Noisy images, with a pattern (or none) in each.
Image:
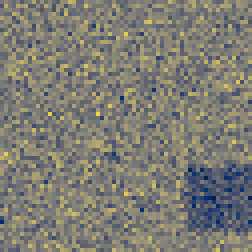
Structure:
one block
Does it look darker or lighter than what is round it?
darker
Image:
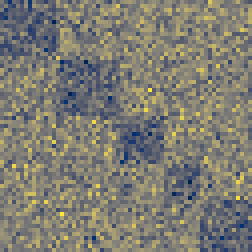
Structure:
blocks along the diagonal
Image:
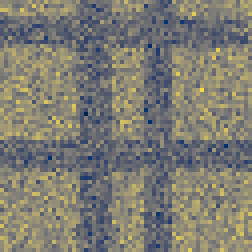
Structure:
bands of rows crossing bands of columns
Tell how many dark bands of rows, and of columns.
2 and 2
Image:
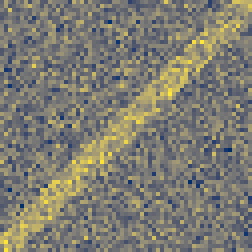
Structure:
a diagonal band
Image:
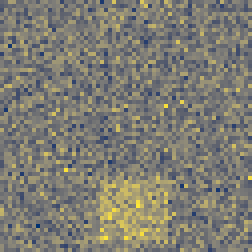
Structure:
one block
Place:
bottom middle
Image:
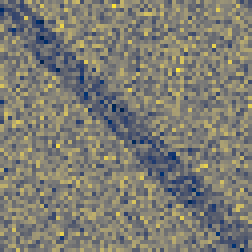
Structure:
a diagonal band
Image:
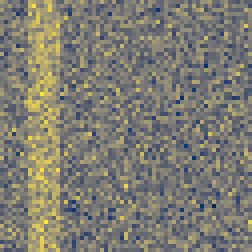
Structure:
one band of columns
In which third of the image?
left
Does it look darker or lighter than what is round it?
lighter
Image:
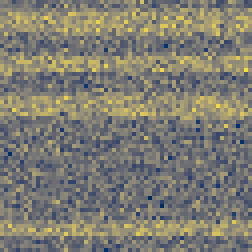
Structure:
bands of rows
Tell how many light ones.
4
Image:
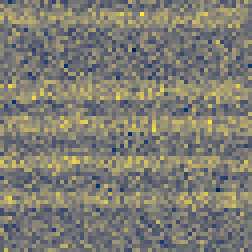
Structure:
bands of rows
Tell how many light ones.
5
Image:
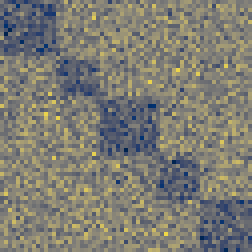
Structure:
blocks along the diagonal
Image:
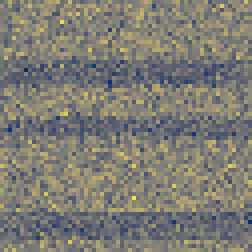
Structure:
bands of rows
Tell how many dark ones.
3
